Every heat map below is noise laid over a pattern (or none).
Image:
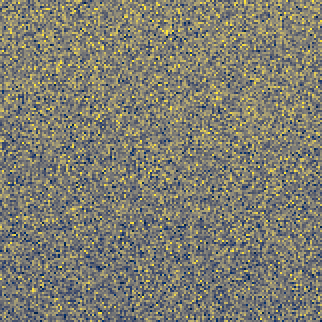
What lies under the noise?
a smooth slope
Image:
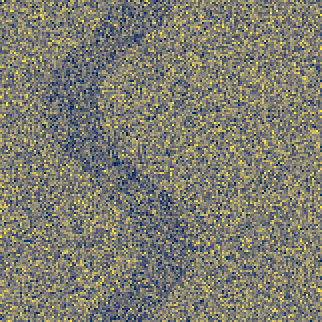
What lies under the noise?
a wavy band
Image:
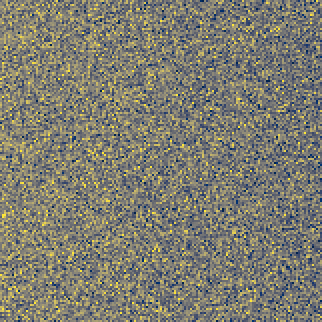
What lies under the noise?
a smooth slope
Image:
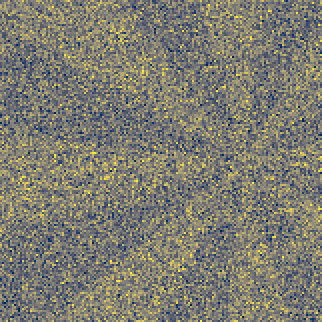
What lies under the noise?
spokes from one point
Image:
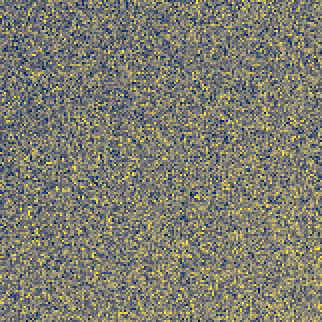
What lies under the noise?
a smooth slope
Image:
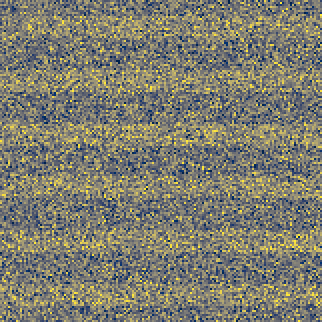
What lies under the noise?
horizontal stripes
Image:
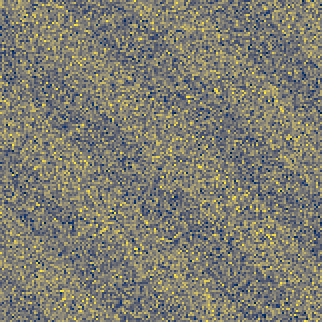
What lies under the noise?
diagonal stripes
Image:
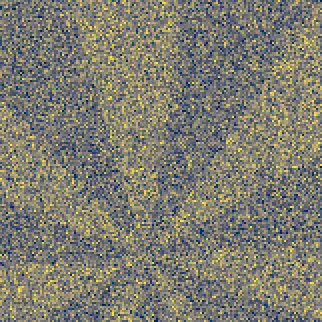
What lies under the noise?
spokes from one point
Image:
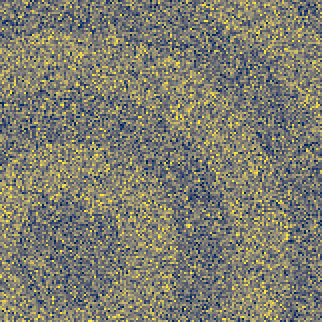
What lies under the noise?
rings round one point
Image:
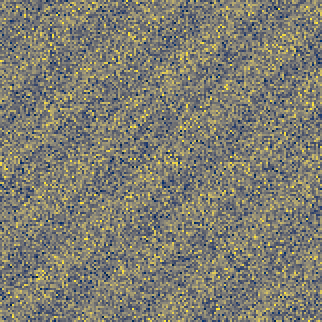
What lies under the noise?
diagonal stripes
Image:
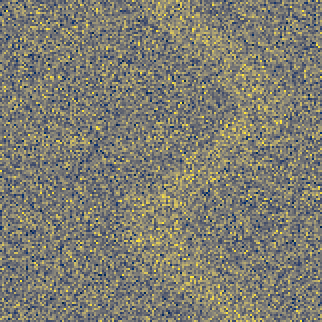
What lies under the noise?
a wavy band
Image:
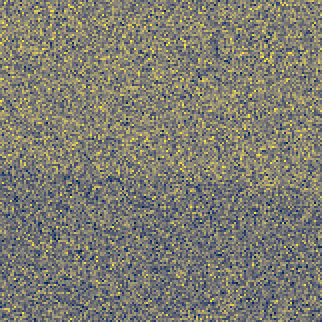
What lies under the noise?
a sharp edge
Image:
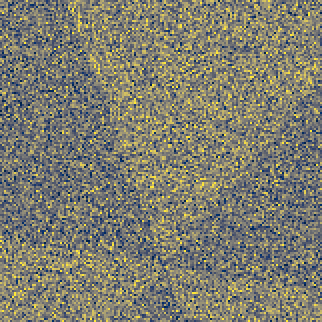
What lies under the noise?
spokes from one point
